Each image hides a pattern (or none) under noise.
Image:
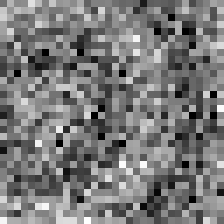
rings round one point
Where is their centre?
middle left
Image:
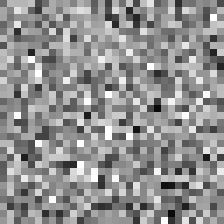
only noise
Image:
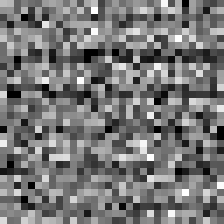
horizontal stripes
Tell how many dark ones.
6
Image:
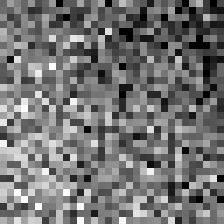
a smooth slope
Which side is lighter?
bottom left
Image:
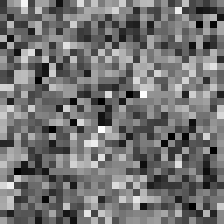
spokes from one point
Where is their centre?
top left
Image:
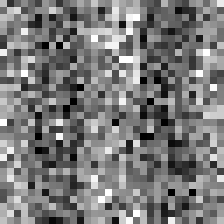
vertical stripes
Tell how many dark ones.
2
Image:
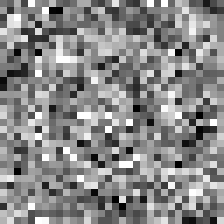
rings round one point
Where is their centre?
centre
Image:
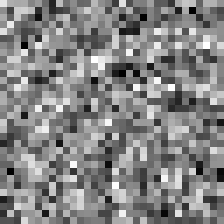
rings round one point
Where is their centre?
bottom right
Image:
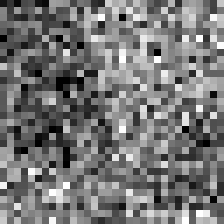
spokes from one point
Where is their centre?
bottom middle
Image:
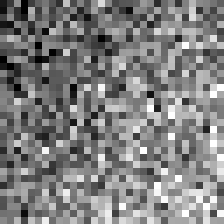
a smooth slope
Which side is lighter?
bottom right
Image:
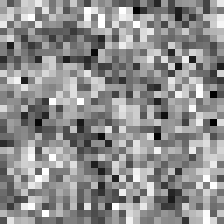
rings round one point
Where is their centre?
bottom left
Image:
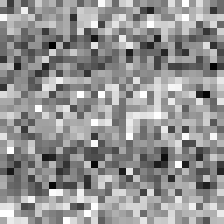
horizontal stripes
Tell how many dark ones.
2
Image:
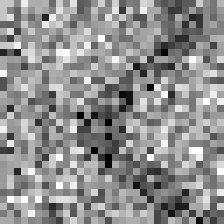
a wavy band
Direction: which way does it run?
top to bottom
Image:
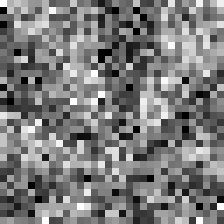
spokes from one point
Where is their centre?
bottom middle
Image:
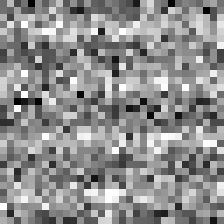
horizontal stripes
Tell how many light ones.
4
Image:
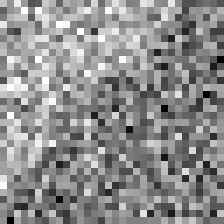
a sharp edge
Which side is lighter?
top left
